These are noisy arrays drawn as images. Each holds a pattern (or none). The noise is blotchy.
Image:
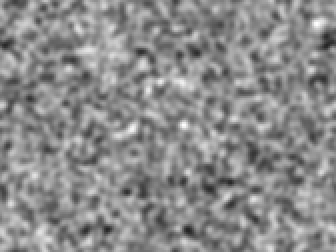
only noise
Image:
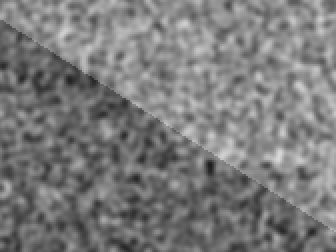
a sharp edge
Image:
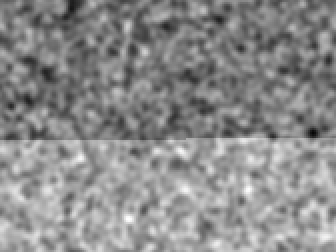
a sharp edge
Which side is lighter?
bottom
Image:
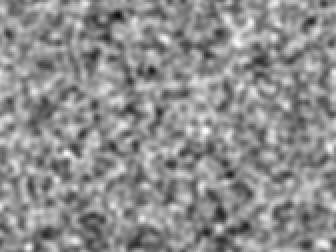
only noise
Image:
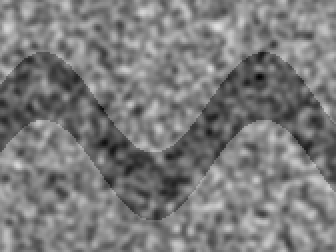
a wavy band
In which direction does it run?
left to right
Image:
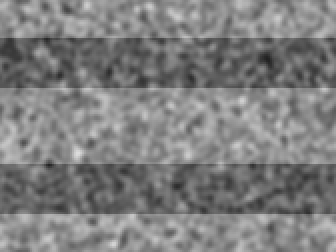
horizontal stripes
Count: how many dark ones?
2
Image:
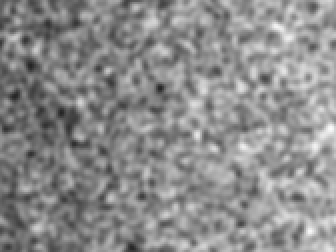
a smooth slope
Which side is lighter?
right
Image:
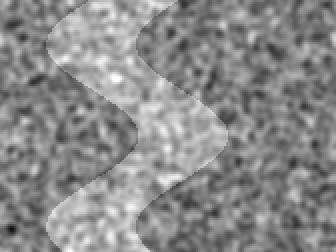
a wavy band
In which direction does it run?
top to bottom
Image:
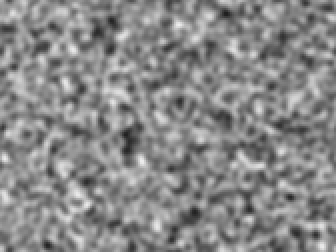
only noise
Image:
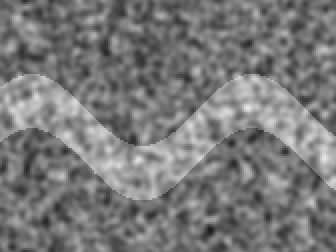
a wavy band
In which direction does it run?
left to right
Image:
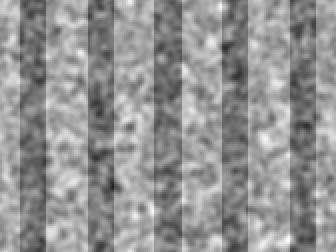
vertical stripes
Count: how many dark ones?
5
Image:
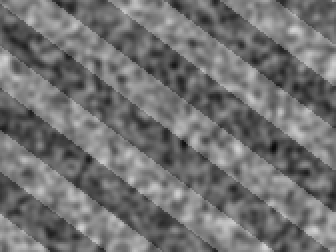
diagonal stripes
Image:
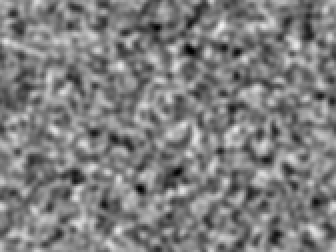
only noise
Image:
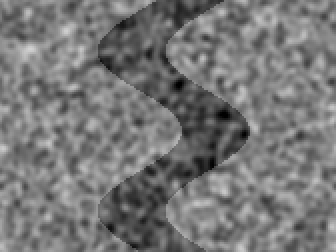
a wavy band
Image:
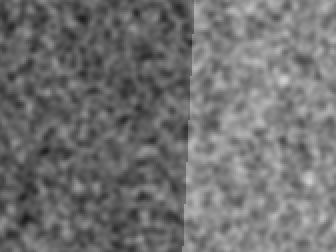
a sharp edge
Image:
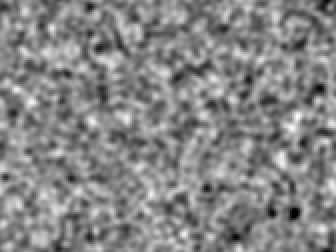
only noise
